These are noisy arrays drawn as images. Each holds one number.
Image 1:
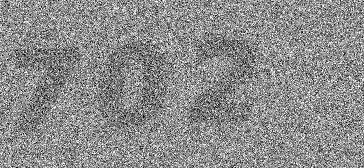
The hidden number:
702
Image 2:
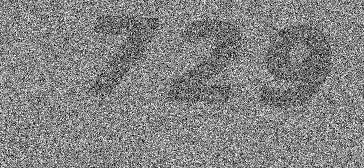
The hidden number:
729
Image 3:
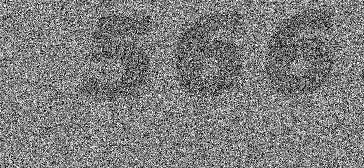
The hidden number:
566
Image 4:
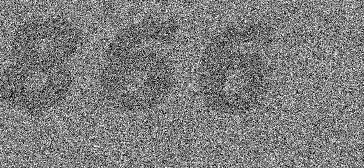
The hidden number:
866
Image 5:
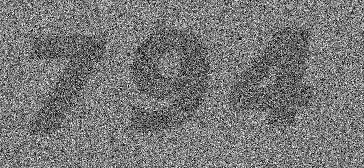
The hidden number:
794
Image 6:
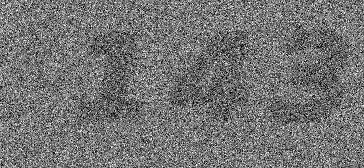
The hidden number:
143
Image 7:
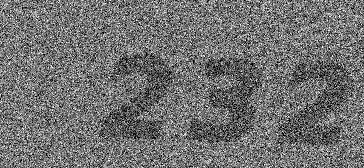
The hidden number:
232
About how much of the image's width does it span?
two thirds
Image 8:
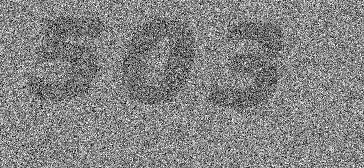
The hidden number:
503
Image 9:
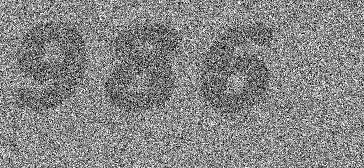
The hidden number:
986
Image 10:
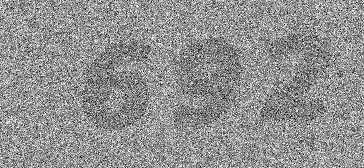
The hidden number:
692
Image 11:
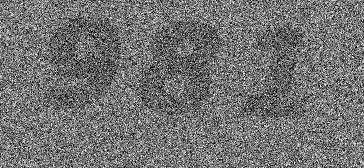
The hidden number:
981
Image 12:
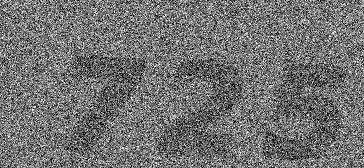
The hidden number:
725
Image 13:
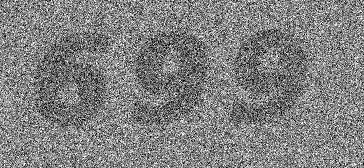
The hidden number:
699
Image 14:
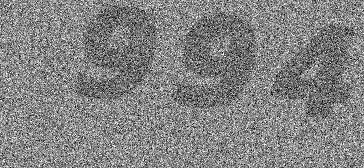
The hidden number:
994
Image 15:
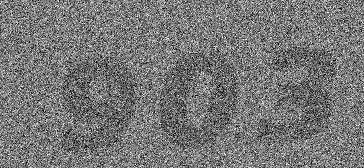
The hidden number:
903
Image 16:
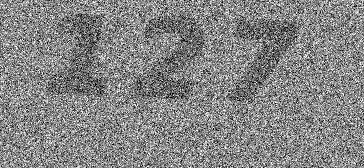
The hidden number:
127
